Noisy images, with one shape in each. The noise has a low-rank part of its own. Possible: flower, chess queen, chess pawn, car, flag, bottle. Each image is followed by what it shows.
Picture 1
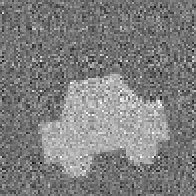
light car
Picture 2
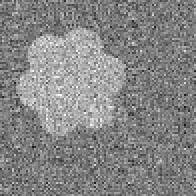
light flower
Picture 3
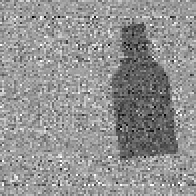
dark bottle
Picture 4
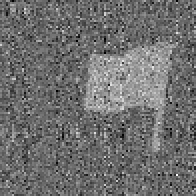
light flag
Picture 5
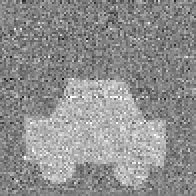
light car
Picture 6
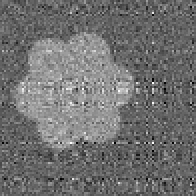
light flower
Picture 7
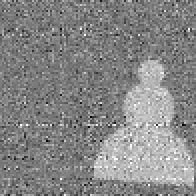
light chess pawn
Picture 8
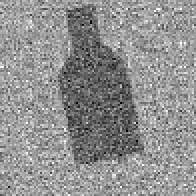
dark bottle
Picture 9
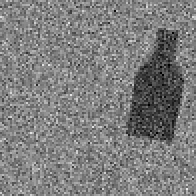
dark bottle
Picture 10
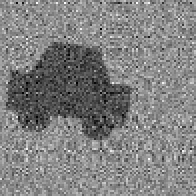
dark car
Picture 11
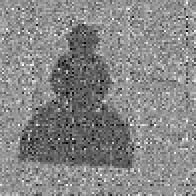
dark chess pawn
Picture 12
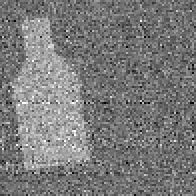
light bottle
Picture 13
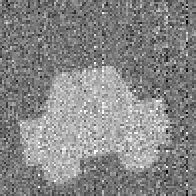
light car
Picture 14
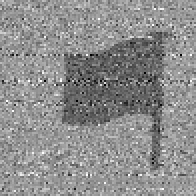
dark flag
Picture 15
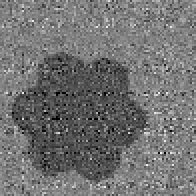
dark flower
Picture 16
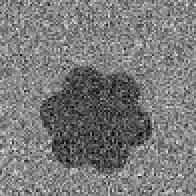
dark flower
